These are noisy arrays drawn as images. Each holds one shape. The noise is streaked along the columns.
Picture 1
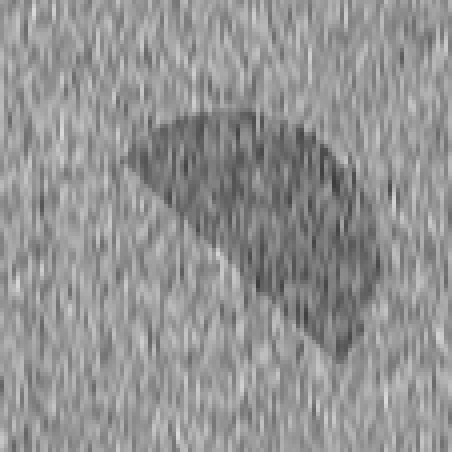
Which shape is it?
half disc
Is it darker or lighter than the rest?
darker
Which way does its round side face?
up and right
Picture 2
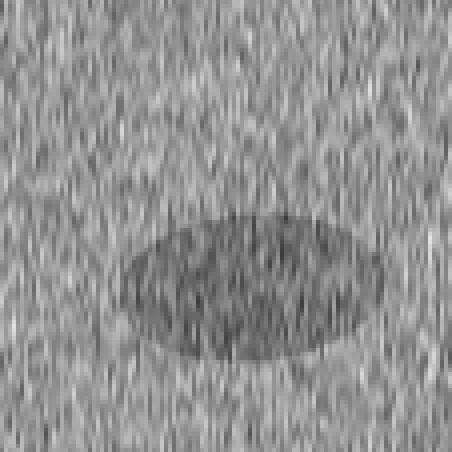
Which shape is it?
ellipse
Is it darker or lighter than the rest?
darker
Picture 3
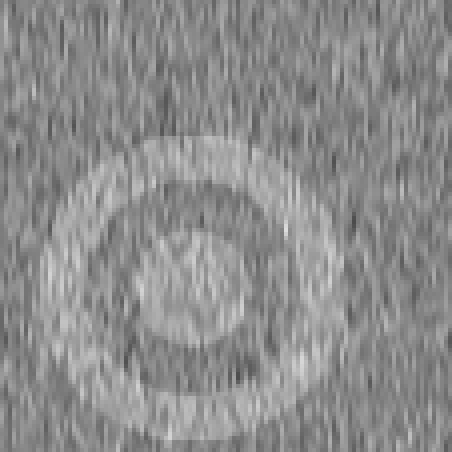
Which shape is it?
bullseye
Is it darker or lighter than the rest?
lighter
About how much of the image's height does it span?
two thirds
